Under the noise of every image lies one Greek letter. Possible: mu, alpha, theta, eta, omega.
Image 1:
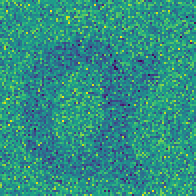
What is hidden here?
dark alpha
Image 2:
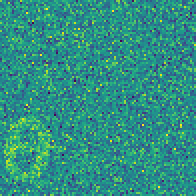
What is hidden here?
light theta, bottom left
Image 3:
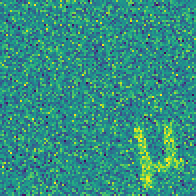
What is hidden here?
light mu, bottom right
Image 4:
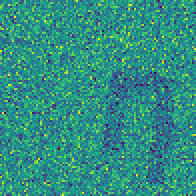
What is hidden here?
dark eta
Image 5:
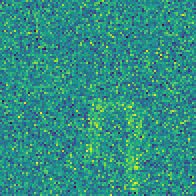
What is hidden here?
light eta
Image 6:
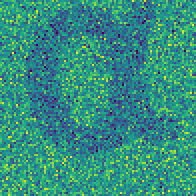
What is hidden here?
dark alpha
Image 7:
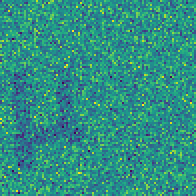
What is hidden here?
dark mu
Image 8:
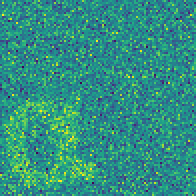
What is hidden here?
light alpha
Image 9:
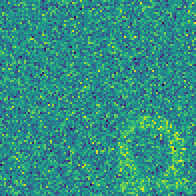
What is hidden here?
light omega, bottom right
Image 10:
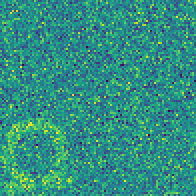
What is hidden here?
light omega, bottom left
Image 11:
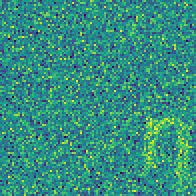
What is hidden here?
light eta, bottom right
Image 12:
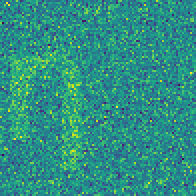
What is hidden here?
light eta
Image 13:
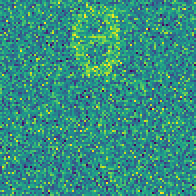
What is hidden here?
light theta, top middle
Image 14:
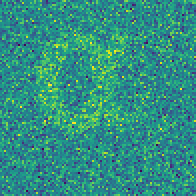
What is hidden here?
light alpha
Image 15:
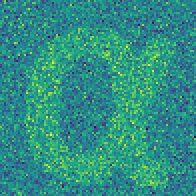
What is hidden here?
light alpha
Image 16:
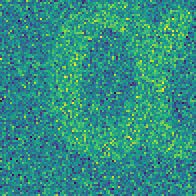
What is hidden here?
light alpha
